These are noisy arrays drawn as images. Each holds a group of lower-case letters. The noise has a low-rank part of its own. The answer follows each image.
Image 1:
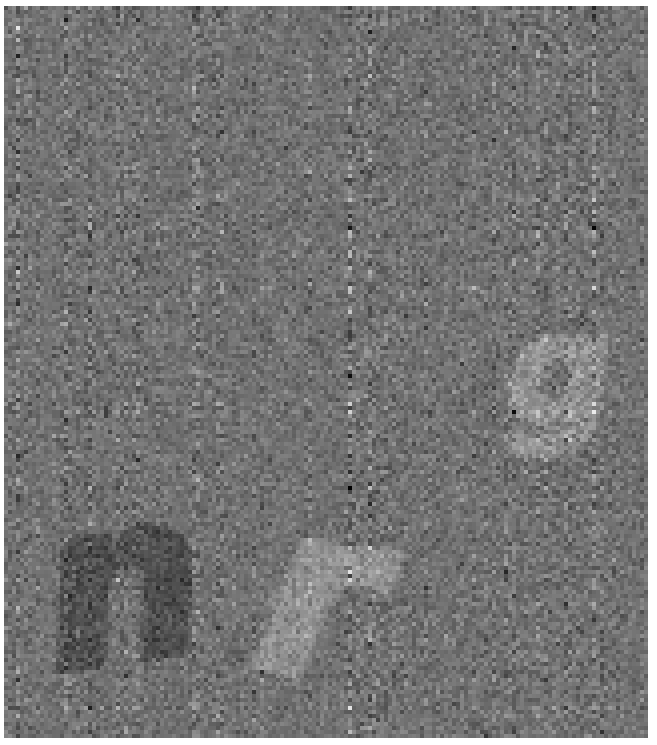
middle right: light g; bottom left: dark n; bottom middle: light r
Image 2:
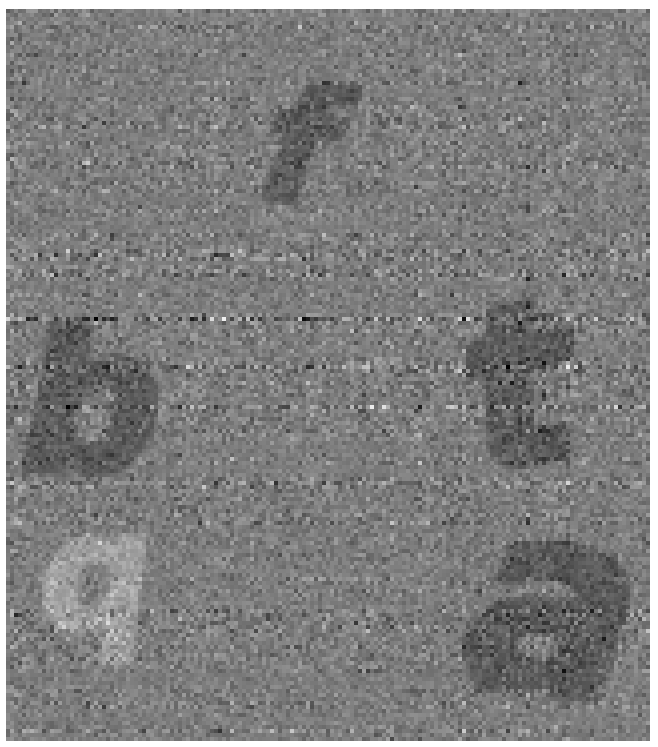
top middle: dark f; middle left: dark b; middle right: dark t; bottom left: light q; bottom right: dark a
